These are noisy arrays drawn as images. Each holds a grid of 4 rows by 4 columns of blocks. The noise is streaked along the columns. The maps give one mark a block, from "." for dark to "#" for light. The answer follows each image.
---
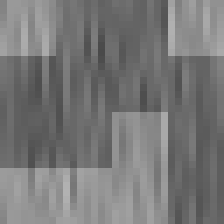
# . . #
. . . .
. . # .
# # # .
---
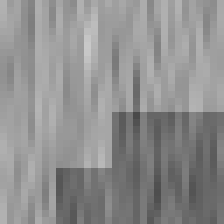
# # # #
# # # #
# # . .
# . . .
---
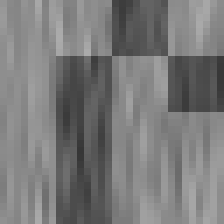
# # . #
# . # .
# . # #
# . # #
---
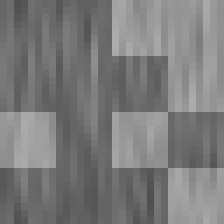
. . # #
. . . #
# . # .
. . . #
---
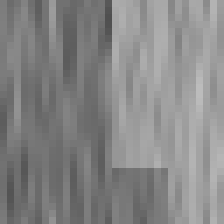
. . # #
. . # #
. . # #
. . . #
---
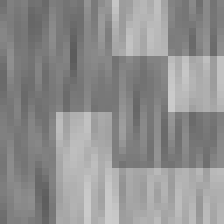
. . # .
. . . #
. # . .
. # # #
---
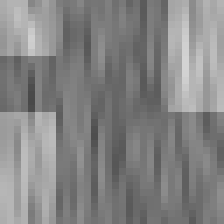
# . . #
. . . #
# . . .
# . . .
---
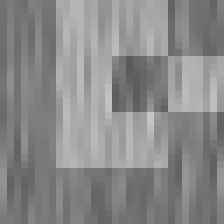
. # # .
. # . #
. # # .
. . . .
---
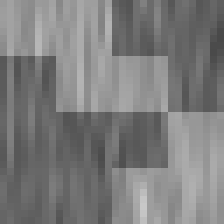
# # . .
. # # .
. . . #
. . # #
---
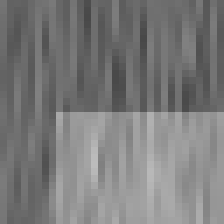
. . . .
. . . .
. # # #
. # # #
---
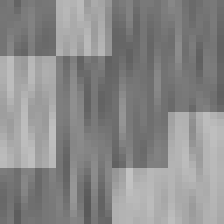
. # . .
# . . .
# . . #
. . # #
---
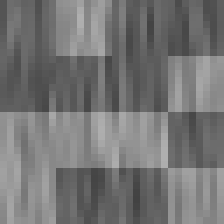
. # . .
. . . #
# # # .
# . . #
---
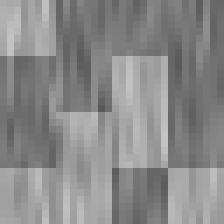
# . . .
. . # .
. # # .
# # . #
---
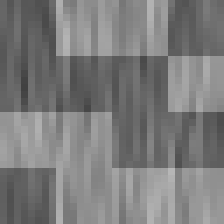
. # # .
. . . #
# # . .
. # # #
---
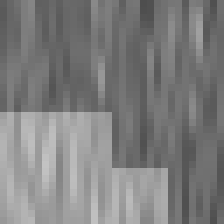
. . . .
. . . .
# # . .
# # # .
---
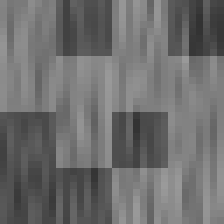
# . # .
# # # #
. # . #
. . # #
